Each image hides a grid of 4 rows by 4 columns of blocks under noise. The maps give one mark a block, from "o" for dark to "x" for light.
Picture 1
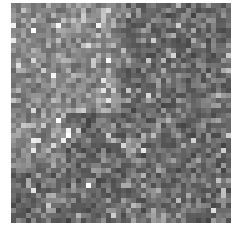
x x o o
x x o o
x o o o
o o o o
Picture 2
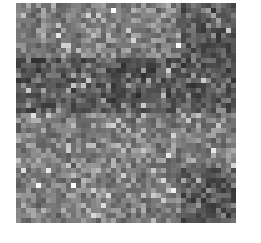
x x x o
o o o o
x x x x
x x x o
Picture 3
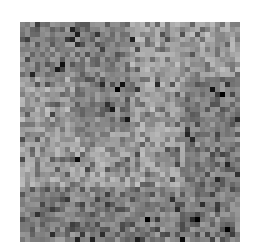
o o x x
x o x o
x x x o
o o o o
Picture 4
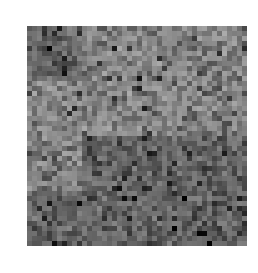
o x x x
x x x x
x o o o
o o o o
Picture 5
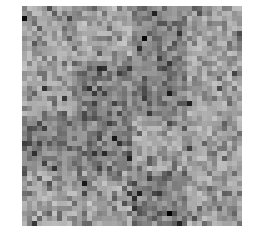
x x o x
x o o x
o o x x
x x o x
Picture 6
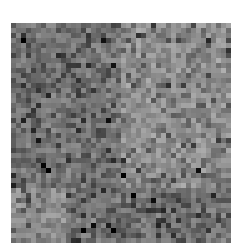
o o x x
o o x x
o o x x
x o o o
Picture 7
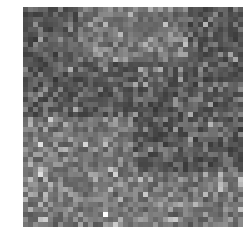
o x x o
o o o o
x x o o
x x x x
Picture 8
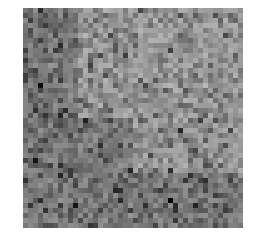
o x x x
o x x x
o o x x
o o o o
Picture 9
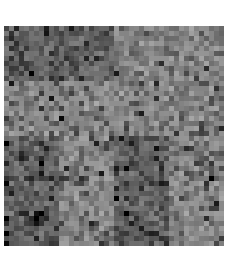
o o x x
x x x x
o x o x
o x o x
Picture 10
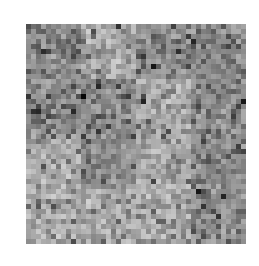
o x o o
o o x o
x o x o
x x x o
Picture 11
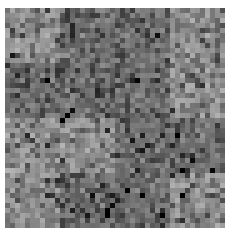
x o o x
o o o x
x x o o
x o o x
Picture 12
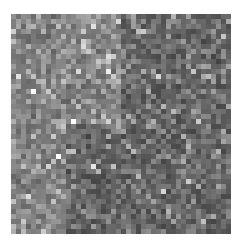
x x o o
x x o o
x o o o
x o o o
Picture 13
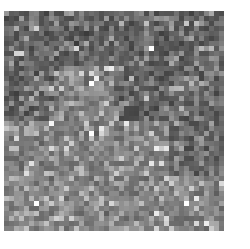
o o o o
o x o o
x x x o
x x x x
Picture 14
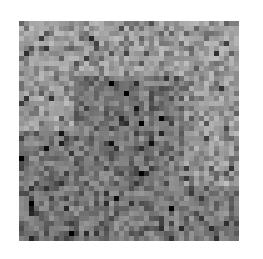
x x x x
x o o x
o o o x
o o o o
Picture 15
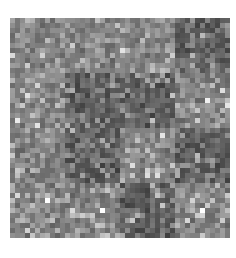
x x x o
x o o x
x o x o
x x o x
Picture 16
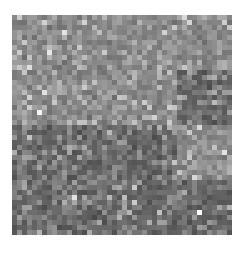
x x x x
x x x o
o o o x
o o o o
